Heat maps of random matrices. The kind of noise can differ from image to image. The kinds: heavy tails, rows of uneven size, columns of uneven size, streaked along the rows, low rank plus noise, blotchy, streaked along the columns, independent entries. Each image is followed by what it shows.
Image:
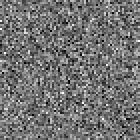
independent entries
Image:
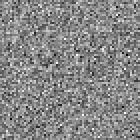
independent entries
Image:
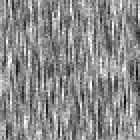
streaked along the columns
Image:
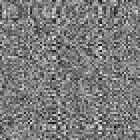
low rank plus noise
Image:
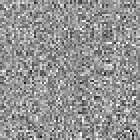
low rank plus noise
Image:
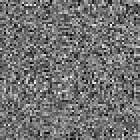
low rank plus noise
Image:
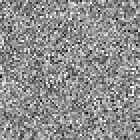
independent entries
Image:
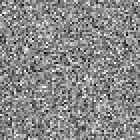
independent entries
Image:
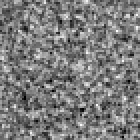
blotchy
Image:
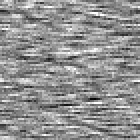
streaked along the rows
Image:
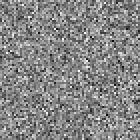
independent entries
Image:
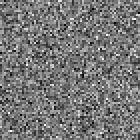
independent entries
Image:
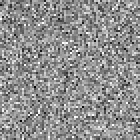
independent entries
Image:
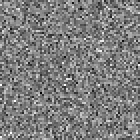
independent entries
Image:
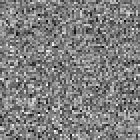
low rank plus noise
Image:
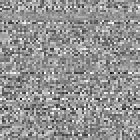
rows of uneven size
